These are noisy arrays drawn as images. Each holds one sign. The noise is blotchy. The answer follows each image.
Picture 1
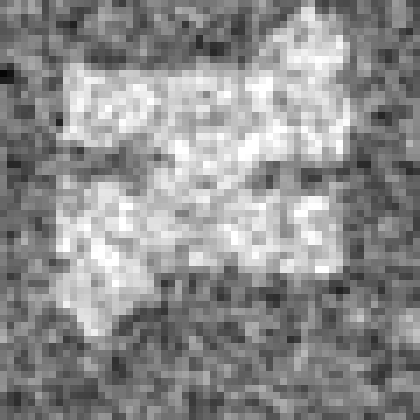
light not-equal sign
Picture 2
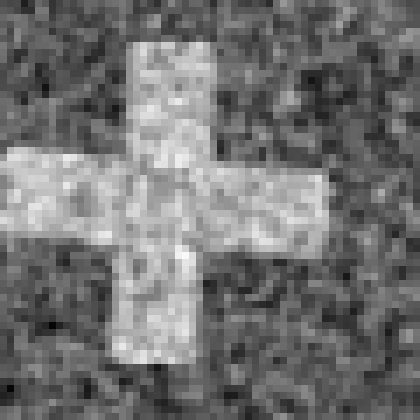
light plus sign
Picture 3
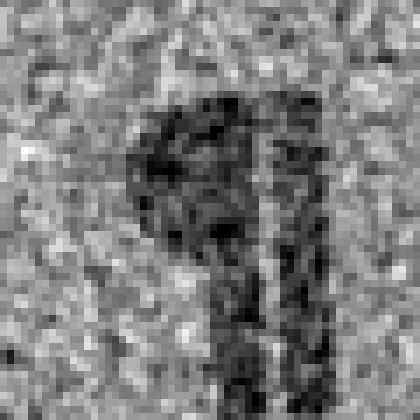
dark pilcrow
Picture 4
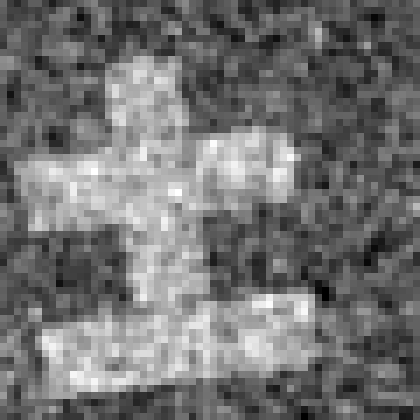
light plus-minus sign
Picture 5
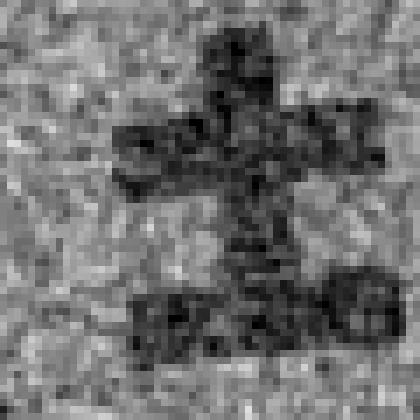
dark plus-minus sign
